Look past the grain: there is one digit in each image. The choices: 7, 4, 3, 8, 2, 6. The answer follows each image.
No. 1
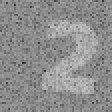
2
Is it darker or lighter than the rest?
lighter
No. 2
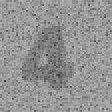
4
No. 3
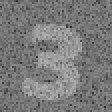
3
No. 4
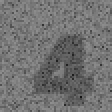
4
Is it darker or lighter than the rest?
darker
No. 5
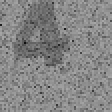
4
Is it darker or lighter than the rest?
darker
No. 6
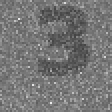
3
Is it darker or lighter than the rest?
darker
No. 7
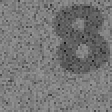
8
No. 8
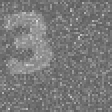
3
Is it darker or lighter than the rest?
lighter
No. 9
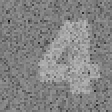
4
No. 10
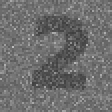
2
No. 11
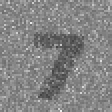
7
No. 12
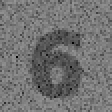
6
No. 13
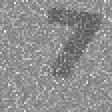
7
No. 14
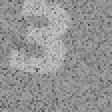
3
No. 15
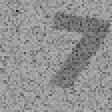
7
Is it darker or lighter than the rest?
darker
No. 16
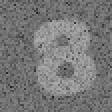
8
